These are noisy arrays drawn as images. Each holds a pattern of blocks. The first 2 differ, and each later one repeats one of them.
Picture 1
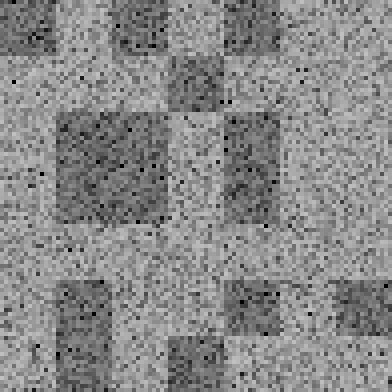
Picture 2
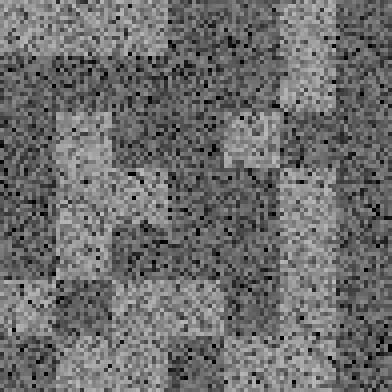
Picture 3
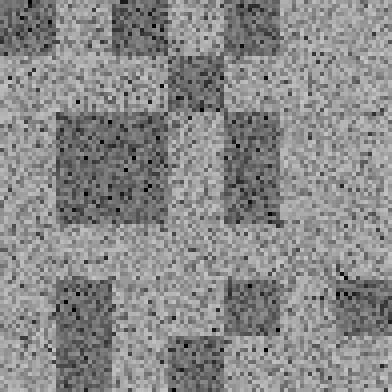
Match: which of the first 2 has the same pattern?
1
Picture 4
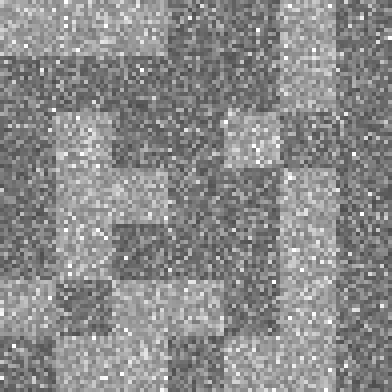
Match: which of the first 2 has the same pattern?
2
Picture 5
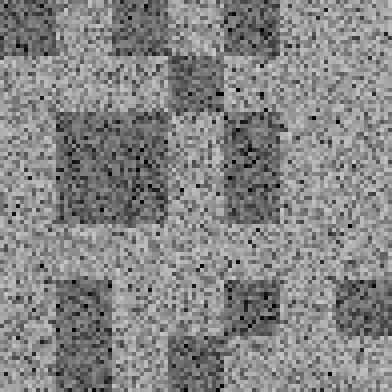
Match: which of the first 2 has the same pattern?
1
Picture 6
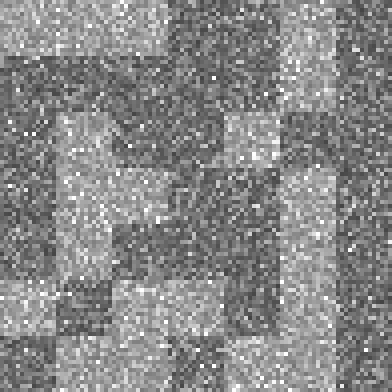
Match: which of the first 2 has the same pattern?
2
